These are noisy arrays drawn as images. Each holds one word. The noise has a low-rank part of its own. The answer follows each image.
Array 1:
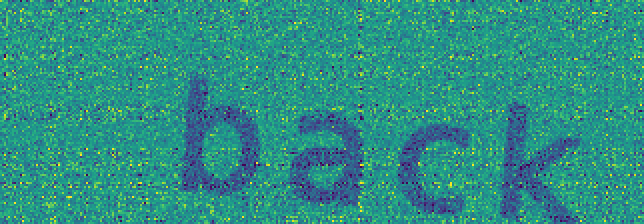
back
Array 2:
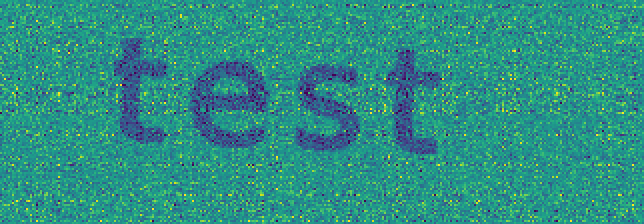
test
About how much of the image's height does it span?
half
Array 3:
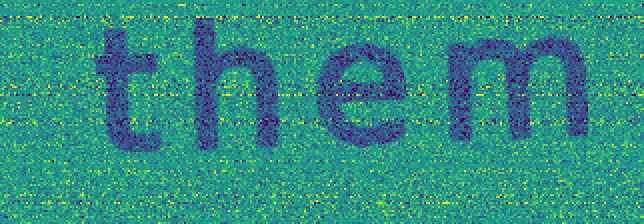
them
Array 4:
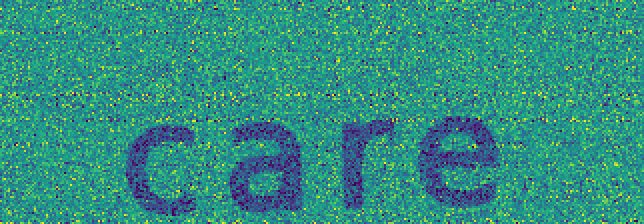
care
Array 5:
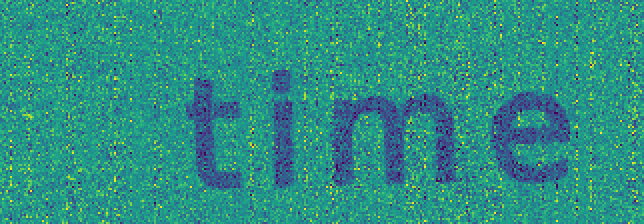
time
